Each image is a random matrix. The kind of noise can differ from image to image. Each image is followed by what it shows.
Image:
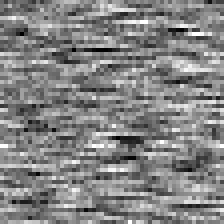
streaked along the rows
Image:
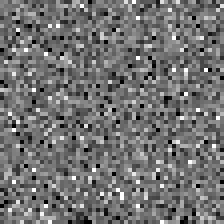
heavy tails
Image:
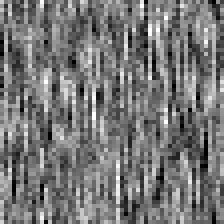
streaked along the columns
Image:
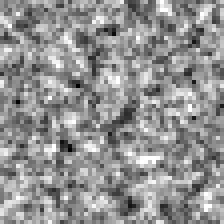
blotchy
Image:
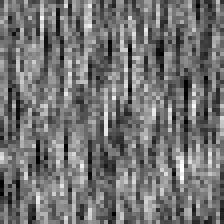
streaked along the columns
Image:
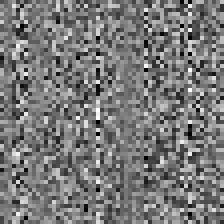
columns of uneven size
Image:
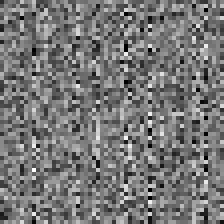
columns of uneven size
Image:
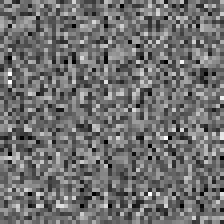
low rank plus noise
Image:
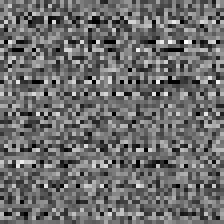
rows of uneven size
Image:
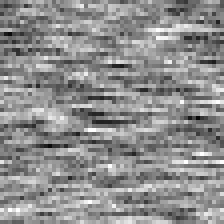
streaked along the rows
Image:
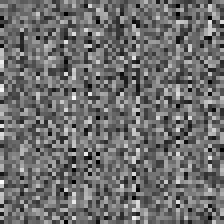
columns of uneven size
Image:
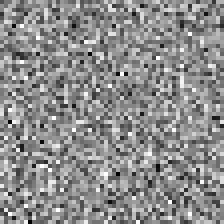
independent entries
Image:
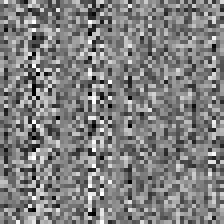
columns of uneven size
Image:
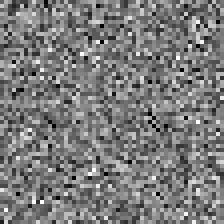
independent entries
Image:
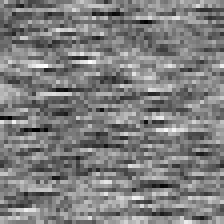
streaked along the rows
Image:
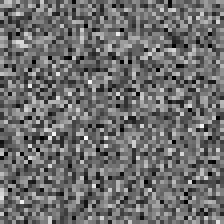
independent entries
